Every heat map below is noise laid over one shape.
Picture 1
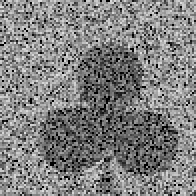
club
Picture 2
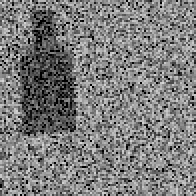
bottle
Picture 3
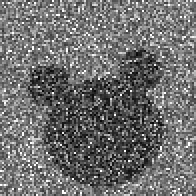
bear's head
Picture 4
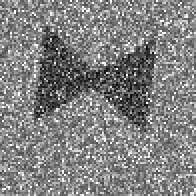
bow tie
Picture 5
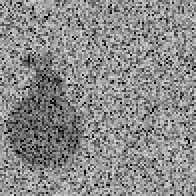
pear
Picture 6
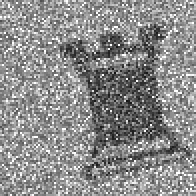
chess rook
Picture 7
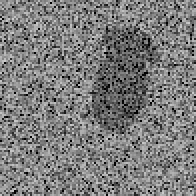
footprint
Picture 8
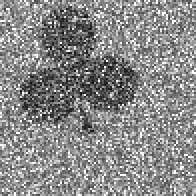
club
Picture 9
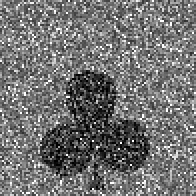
club
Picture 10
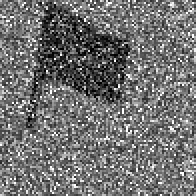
flag
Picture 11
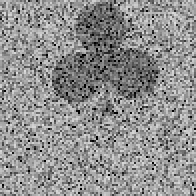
club
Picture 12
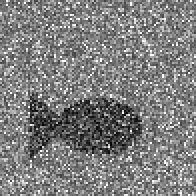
fish
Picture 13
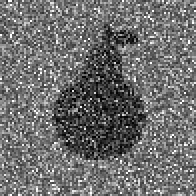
pear
